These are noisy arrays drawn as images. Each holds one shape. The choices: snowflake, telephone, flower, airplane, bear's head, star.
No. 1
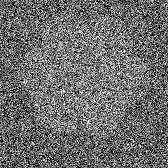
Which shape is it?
flower
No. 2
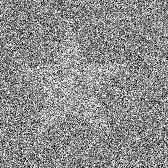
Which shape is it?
star
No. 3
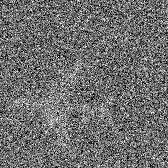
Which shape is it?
airplane
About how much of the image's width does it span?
two thirds
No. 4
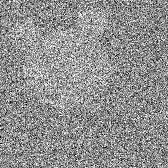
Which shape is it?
bear's head
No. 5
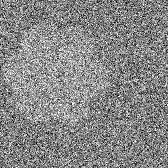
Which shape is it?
flower
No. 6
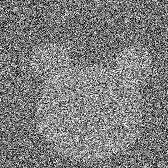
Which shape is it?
bear's head
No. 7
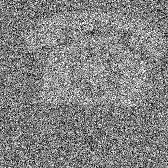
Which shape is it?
telephone
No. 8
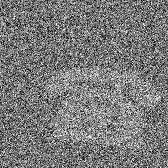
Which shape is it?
telephone
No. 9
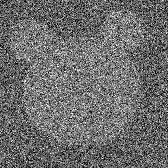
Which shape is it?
bear's head
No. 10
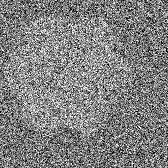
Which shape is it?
flower
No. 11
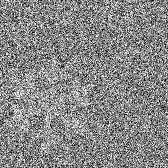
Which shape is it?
snowflake
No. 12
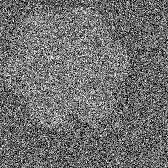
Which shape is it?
flower
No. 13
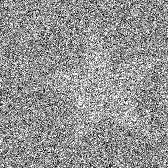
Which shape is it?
star
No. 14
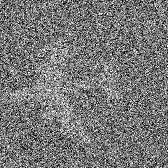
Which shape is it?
airplane
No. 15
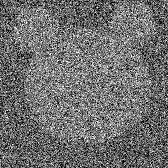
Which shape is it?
bear's head
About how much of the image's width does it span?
nearly all
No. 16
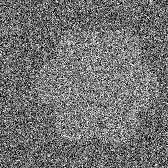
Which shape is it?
flower
